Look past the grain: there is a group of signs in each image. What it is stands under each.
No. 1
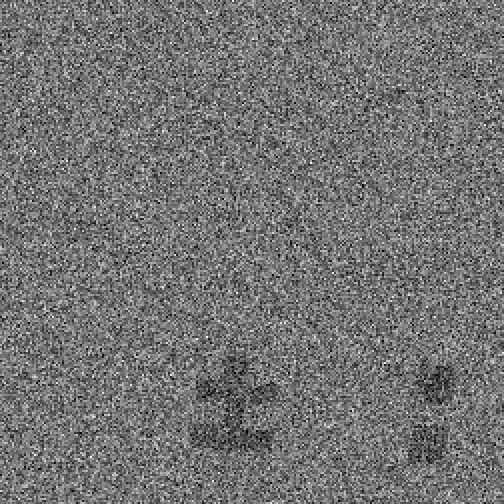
bottom middle: plus-minus sign; bottom right: colon
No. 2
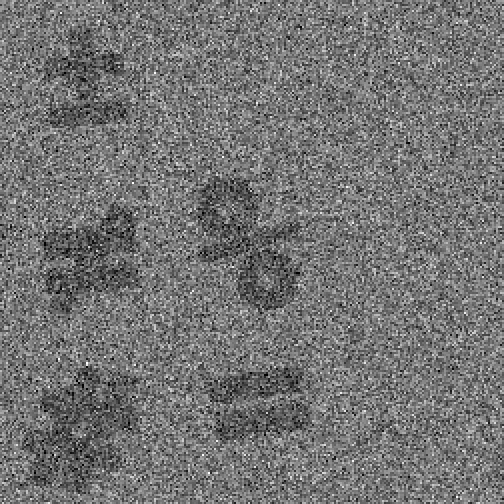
top left: plus-minus sign; middle left: not-equal sign; centre: percent sign; bottom left: hash sign; bottom middle: equals sign
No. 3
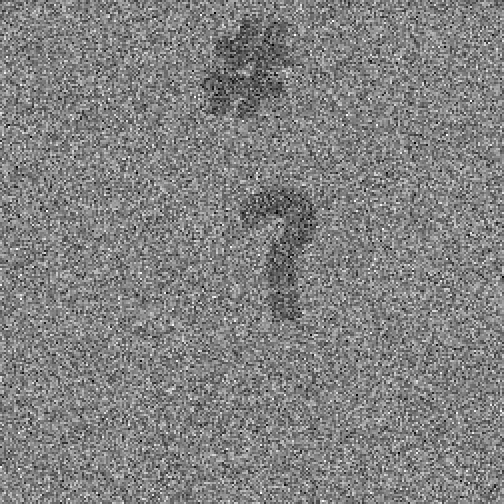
top middle: hash sign; centre: question mark
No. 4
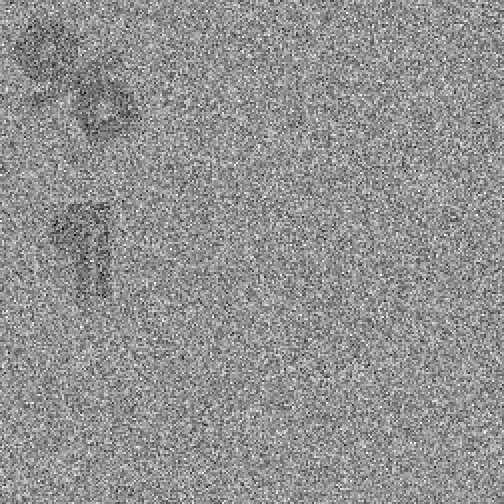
top left: percent sign; middle left: pilcrow
